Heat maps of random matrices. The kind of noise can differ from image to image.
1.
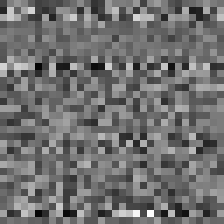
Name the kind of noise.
rows of uneven size
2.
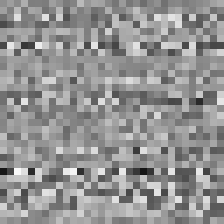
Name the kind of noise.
rows of uneven size
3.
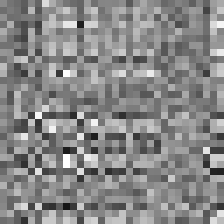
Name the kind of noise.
low rank plus noise
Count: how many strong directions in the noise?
one
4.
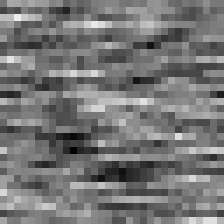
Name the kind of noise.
streaked along the rows
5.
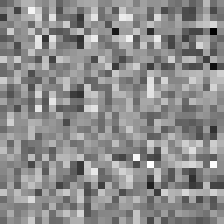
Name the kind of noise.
low rank plus noise
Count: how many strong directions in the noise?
two
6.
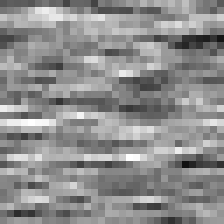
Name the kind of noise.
streaked along the rows
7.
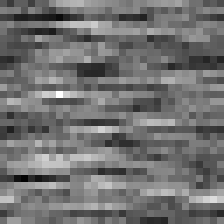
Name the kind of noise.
streaked along the rows
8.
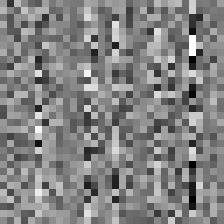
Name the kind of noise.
columns of uneven size
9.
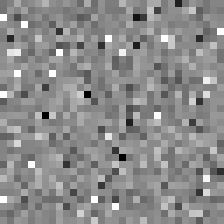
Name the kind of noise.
heavy tails
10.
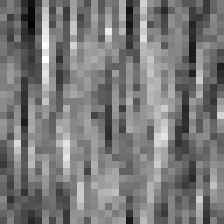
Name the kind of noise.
streaked along the columns
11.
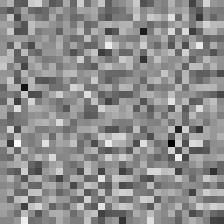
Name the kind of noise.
low rank plus noise
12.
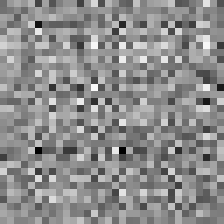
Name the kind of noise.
low rank plus noise
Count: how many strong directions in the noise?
two
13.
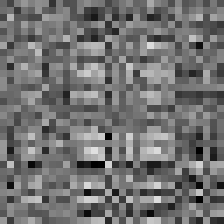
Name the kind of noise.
low rank plus noise
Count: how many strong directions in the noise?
one
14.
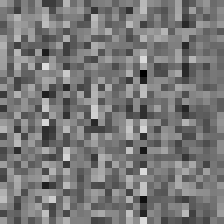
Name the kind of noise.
columns of uneven size
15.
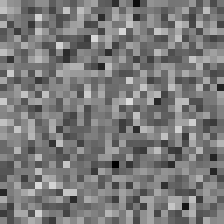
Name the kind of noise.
independent entries
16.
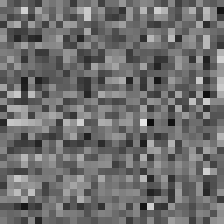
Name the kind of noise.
low rank plus noise
